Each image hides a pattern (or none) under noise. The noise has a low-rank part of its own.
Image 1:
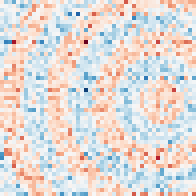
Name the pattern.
rings round one point
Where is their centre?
middle right
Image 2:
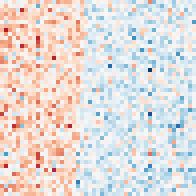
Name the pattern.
a sharp edge
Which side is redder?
left
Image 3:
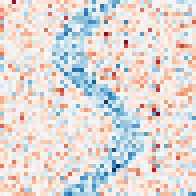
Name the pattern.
a wavy band
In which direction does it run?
top to bottom
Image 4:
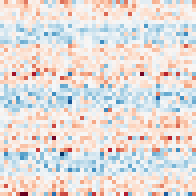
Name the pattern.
horizontal stripes
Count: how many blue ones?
3
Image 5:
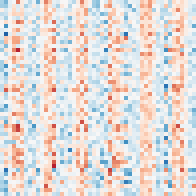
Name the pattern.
vertical stripes
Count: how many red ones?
6
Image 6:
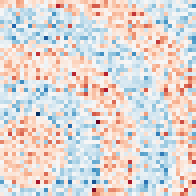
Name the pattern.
rings round one point
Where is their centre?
bottom left
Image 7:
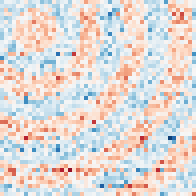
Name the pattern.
rings round one point
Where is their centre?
top left
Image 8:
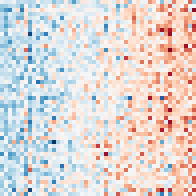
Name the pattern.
a smooth slope
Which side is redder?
right
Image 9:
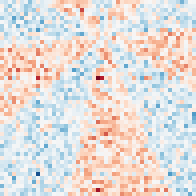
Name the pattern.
spokes from one point
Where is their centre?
top middle
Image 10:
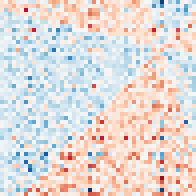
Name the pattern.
spokes from one point
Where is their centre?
top right
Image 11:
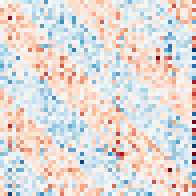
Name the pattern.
diagonal stripes
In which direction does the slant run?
top left to bottom right
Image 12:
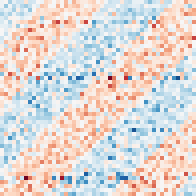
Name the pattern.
diagonal stripes
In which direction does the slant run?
bottom left to top right
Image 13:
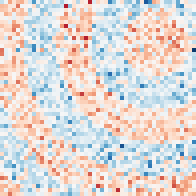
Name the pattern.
rings round one point
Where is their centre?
top right
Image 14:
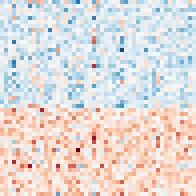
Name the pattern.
a sharp edge
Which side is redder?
bottom
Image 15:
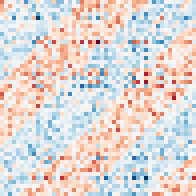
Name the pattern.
diagonal stripes
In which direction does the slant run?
bottom left to top right
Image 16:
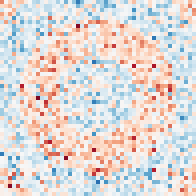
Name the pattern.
rings round one point
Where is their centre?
centre
